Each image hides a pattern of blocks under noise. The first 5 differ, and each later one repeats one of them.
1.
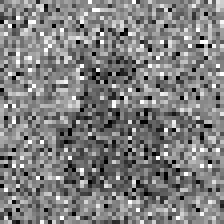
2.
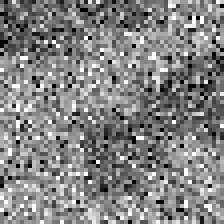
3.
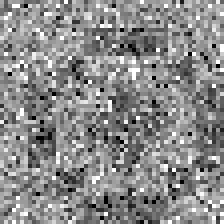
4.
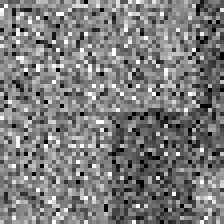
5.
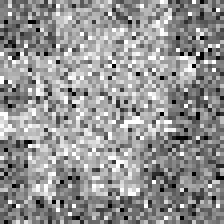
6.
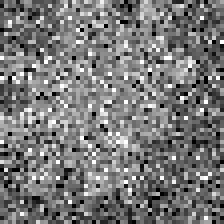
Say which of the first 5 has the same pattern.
5
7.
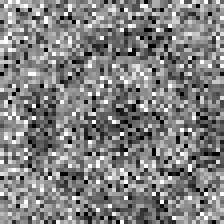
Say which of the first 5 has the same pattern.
3
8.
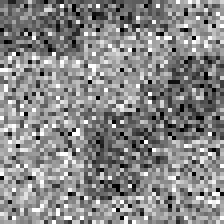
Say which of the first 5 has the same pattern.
2
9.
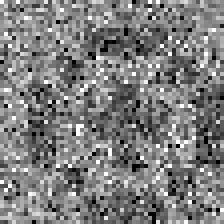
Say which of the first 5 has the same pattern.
3
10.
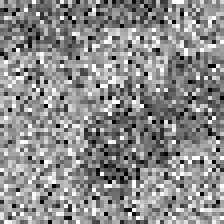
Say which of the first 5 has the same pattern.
2
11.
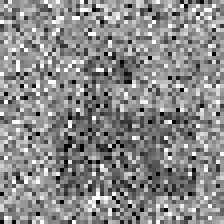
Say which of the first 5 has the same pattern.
1
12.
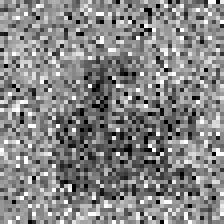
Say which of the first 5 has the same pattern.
1
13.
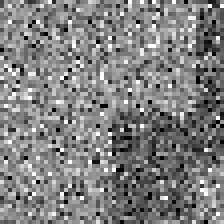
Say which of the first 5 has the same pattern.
4
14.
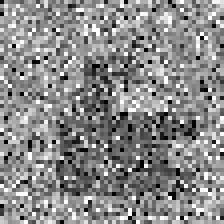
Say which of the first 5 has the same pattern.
1
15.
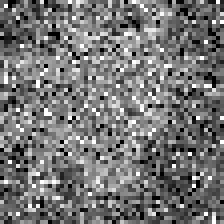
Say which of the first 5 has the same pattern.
5
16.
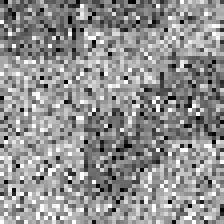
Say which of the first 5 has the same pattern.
2
